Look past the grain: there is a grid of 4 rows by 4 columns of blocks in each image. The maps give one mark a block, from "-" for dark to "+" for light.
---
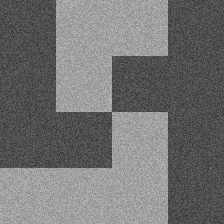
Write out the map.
-++-
-+--
--+-
+++-
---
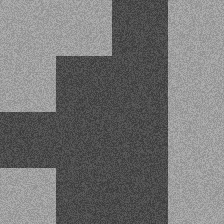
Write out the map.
++-+
+--+
---+
+--+
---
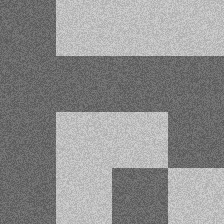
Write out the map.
-+++
----
-++-
-+-+
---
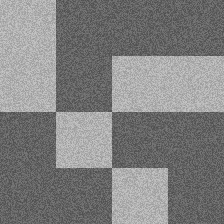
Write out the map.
+---
+-++
-+--
--+-
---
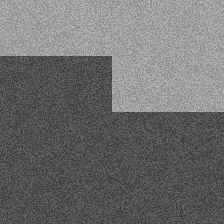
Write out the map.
++++
--++
----
----
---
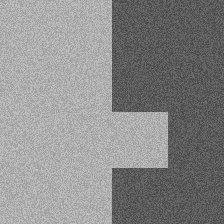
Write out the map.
++--
++--
+++-
++--
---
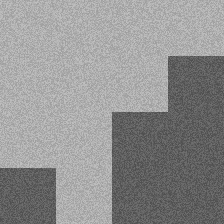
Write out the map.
++++
+++-
++--
-+--
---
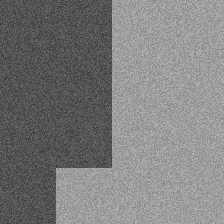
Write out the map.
--++
--++
--++
-+++
